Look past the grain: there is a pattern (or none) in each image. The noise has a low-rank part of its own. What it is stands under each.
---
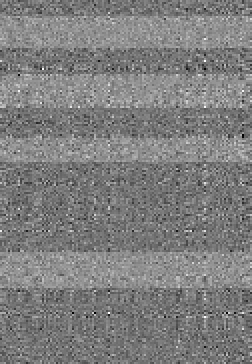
bands of rows
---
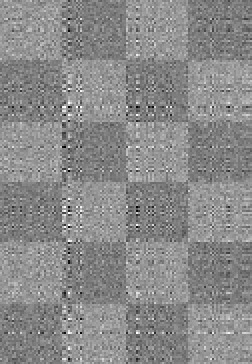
a checkerboard
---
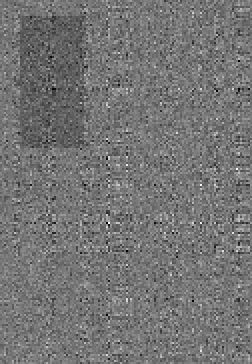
one block
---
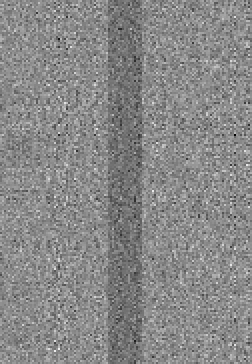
one band of columns
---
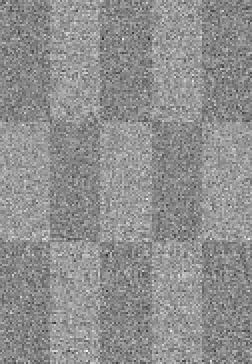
a checkerboard
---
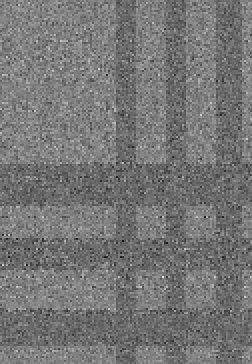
bands of rows crossing bands of columns
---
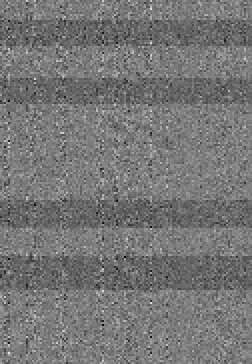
bands of rows
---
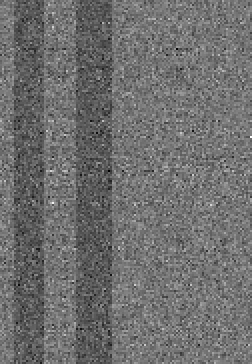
bands of columns
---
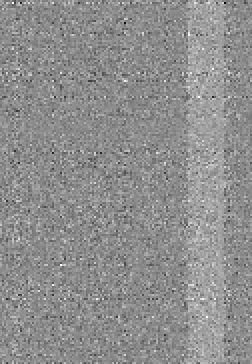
one band of columns
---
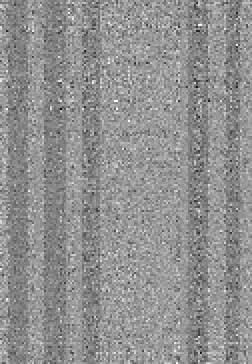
bands of columns
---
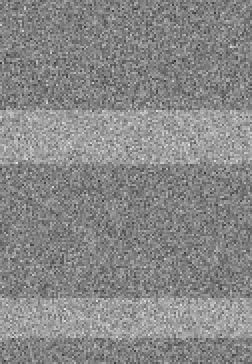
bands of rows
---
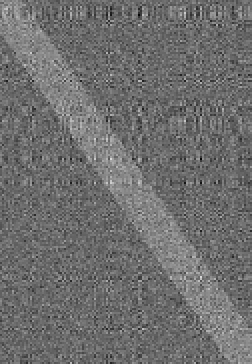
a diagonal band
